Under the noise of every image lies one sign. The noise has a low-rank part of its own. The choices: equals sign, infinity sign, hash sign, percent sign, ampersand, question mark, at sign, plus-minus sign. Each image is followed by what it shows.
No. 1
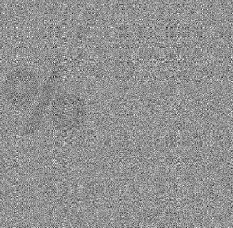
dark percent sign, middle left
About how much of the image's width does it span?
a third
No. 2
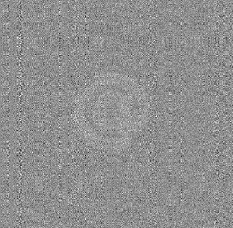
light at sign, centre
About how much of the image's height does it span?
a third
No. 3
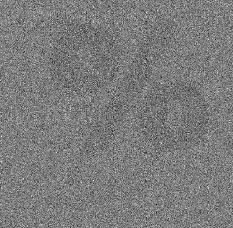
dark percent sign
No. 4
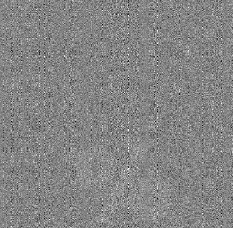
light percent sign, bottom middle
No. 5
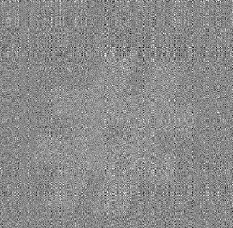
light hash sign
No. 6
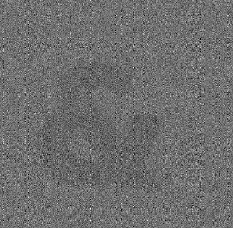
dark ampersand
